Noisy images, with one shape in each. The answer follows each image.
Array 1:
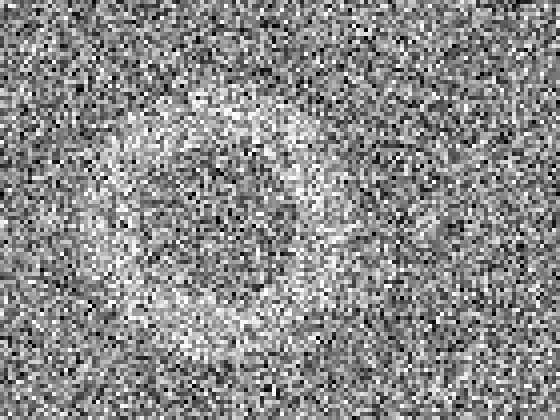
light ring
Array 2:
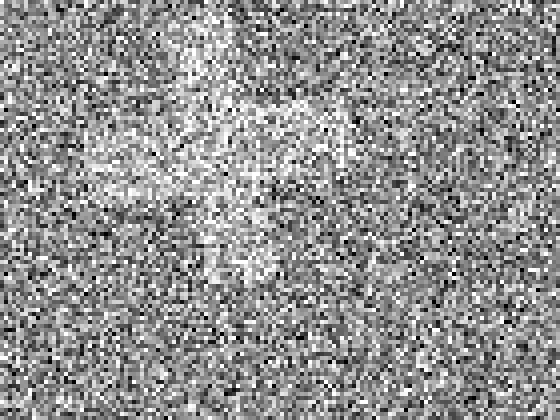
light cross
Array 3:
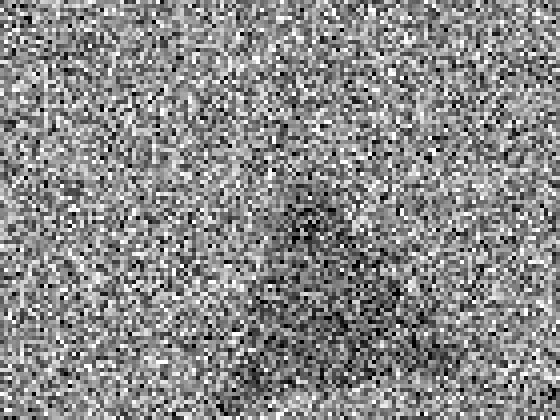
dark triangle
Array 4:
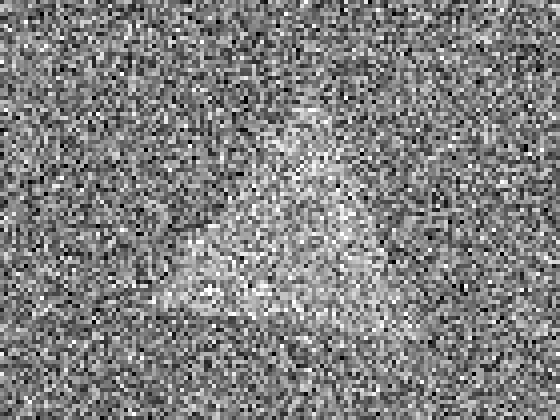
light triangle
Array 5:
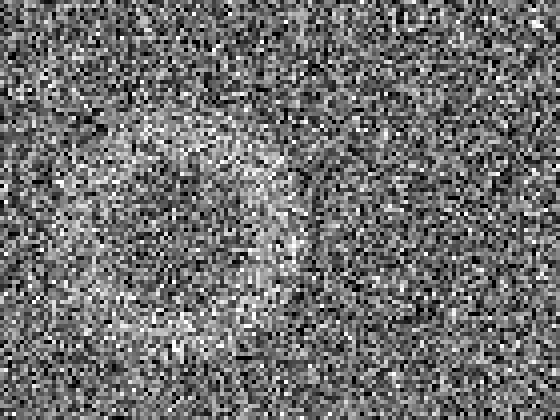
light ring
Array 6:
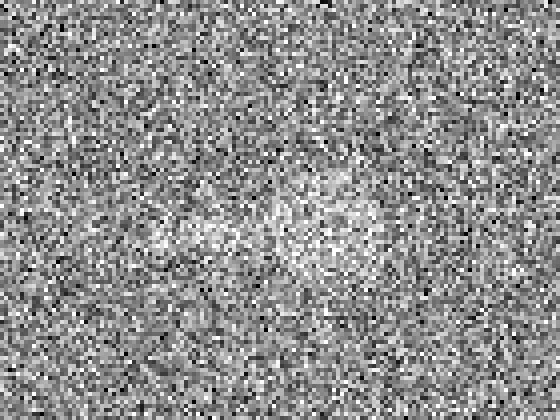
light lollipop, centre
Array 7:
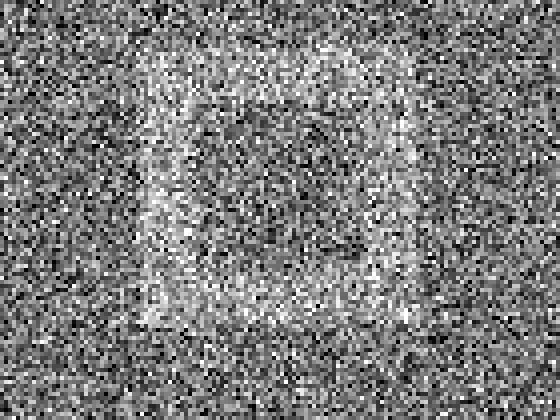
light square frame
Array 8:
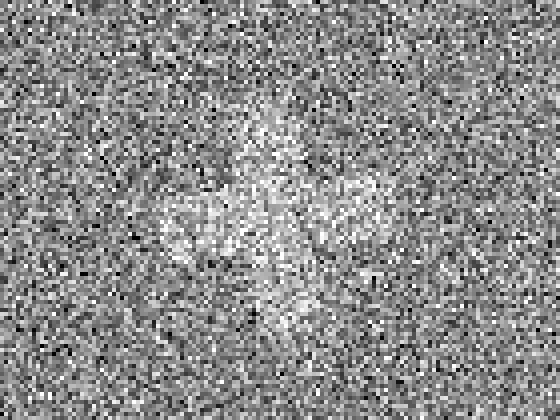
light cross
